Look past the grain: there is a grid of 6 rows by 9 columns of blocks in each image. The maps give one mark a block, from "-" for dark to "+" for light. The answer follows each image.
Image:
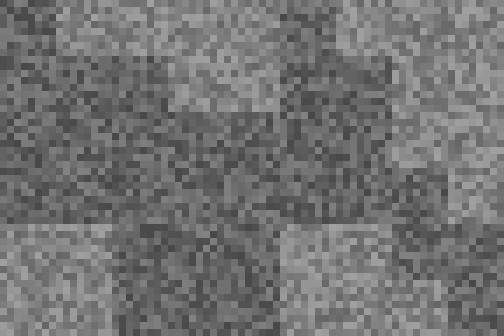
- + + + + - + + +
- - - + + - - + +
- - - - - - - + +
- - - - - - - - +
+ + - - - + + - -
+ + - - - + + + -
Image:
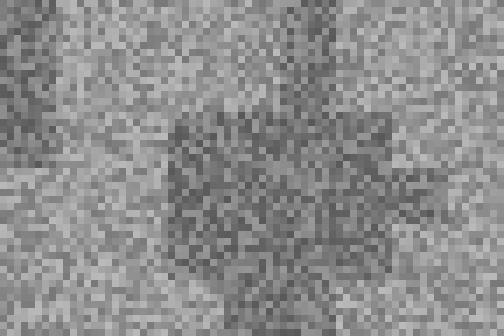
- + + + + - + + +
- + + + + - + + +
- + + - - - - + +
+ + + - - - - - +
+ + + - - - - + +
+ + + + - - + + +
